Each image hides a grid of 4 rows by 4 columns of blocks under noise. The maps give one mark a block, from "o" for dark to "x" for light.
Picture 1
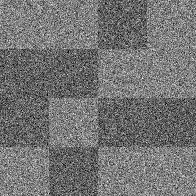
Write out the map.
x x o x
o o x x
o x o o
x o x x
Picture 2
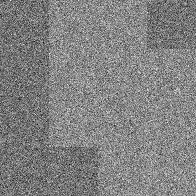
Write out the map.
o x x o
o x x x
o x x x
o o x x
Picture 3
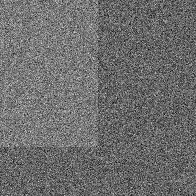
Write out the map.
x x o o
x x o o
x x o o
o o o o
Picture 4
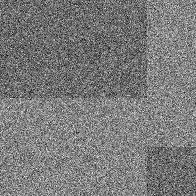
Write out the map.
o o o x
o o o x
x x x x
x x x o
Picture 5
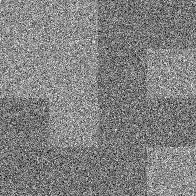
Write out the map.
x x o o
x x o x
o x o o
o o o x
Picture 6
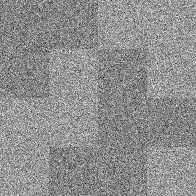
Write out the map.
o o x x
o x o x
x x o o
x o o x
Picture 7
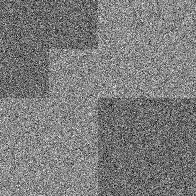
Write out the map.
o o x x
o x x x
x x o o
x x o o
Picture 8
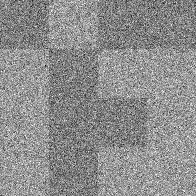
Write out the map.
o x o o
x o x x
x o o x
x o x x
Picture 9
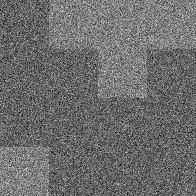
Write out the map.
o x x x
o o x o
o o o o
x o o o
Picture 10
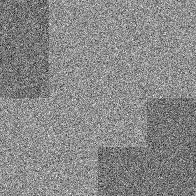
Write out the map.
o x x x
o x x x
x x x o
x x o o
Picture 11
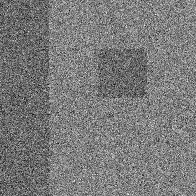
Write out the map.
o x x x
o x o x
o x x x
o x x x
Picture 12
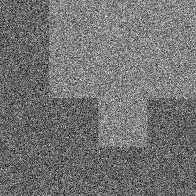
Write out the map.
o x x x
o x x x
o o x o
o o o o
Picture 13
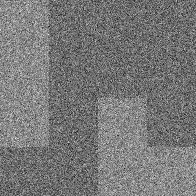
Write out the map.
x o o o
x o o o
x o x o
o o x x
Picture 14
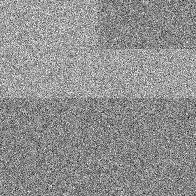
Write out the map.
x x o o
x x x x
o o o o
o o o o
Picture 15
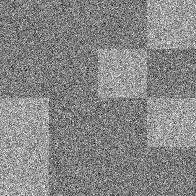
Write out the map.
o o o x
o o x o
x o o x
x o o o
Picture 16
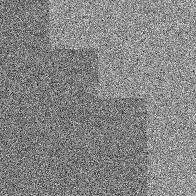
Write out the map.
o x x x
o o x x
o o o x
o o o x
